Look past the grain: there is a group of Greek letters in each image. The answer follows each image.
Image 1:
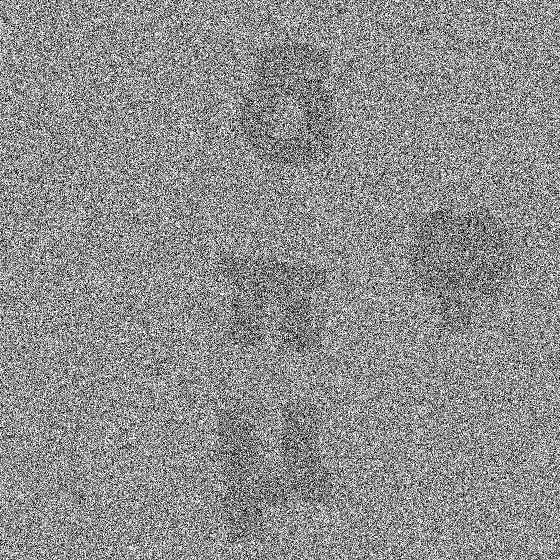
top middle: delta; centre: pi; middle right: phi; bottom middle: mu
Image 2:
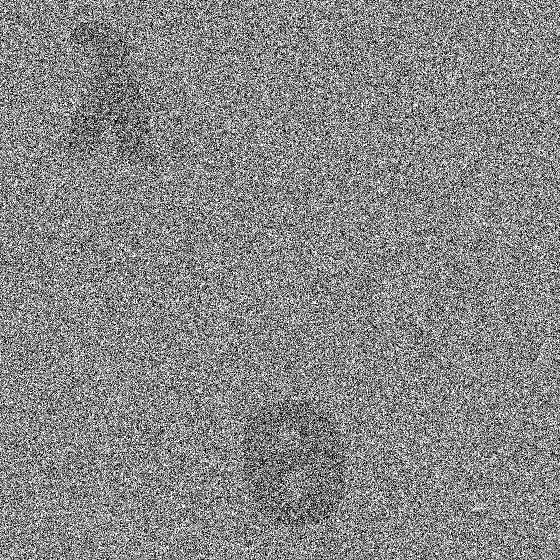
top left: lambda; bottom middle: theta
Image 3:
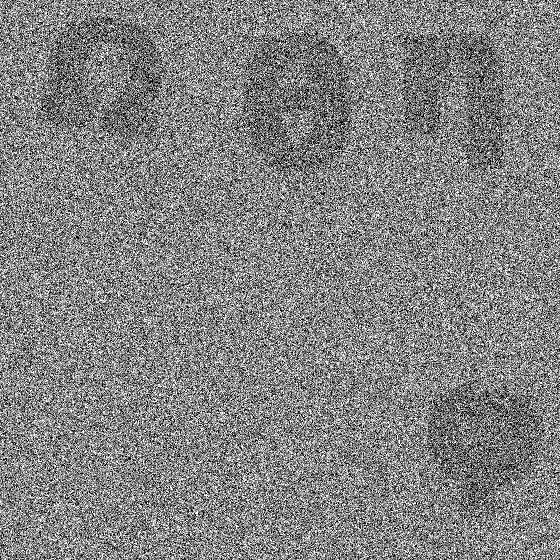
top left: omega; top middle: theta; top right: eta; bottom right: phi
